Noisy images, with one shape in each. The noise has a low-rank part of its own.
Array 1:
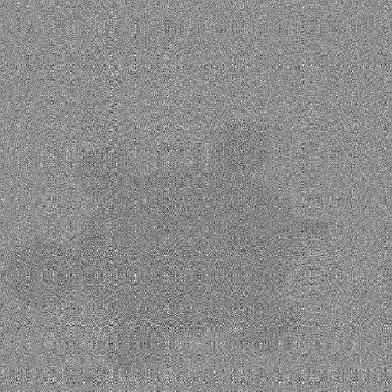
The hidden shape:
turtle
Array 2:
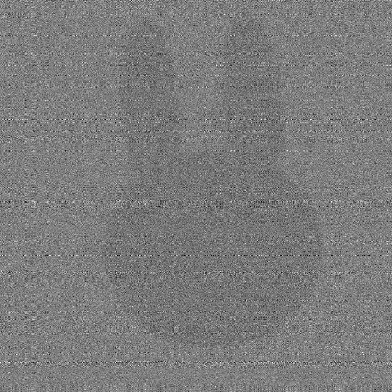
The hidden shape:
rabbit's head
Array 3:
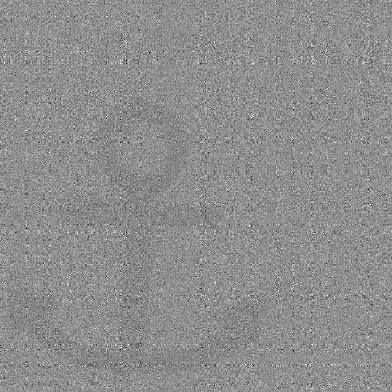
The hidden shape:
anchor
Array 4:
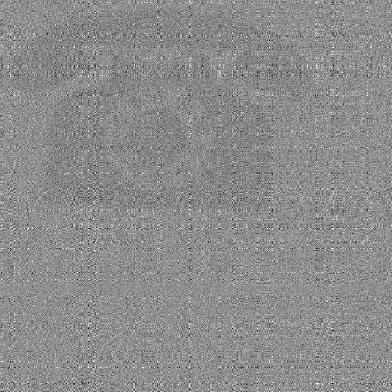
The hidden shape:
telephone
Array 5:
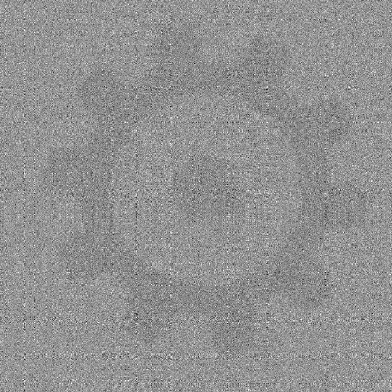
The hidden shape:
gear
